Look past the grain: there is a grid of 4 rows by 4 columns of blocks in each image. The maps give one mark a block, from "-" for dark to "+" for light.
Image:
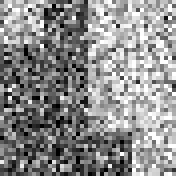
+ - + +
- - + +
- - + +
- - - +
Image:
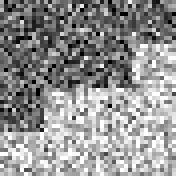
- - - -
- - - +
- + + +
+ + + +
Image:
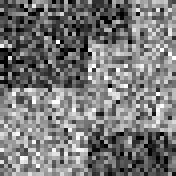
- - - +
- - + +
+ + + +
+ + - -
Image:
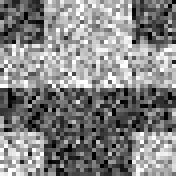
- + + -
+ + + +
- - - -
+ - - +
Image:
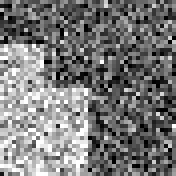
- - - -
+ - - -
+ + - -
+ + - -
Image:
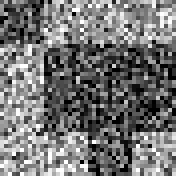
- + + +
+ - - -
+ - - -
+ + - +
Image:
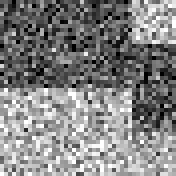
- - - +
- - - -
+ + + -
+ + + +
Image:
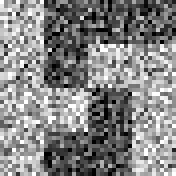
+ - - -
+ - + +
+ + - +
+ - - +
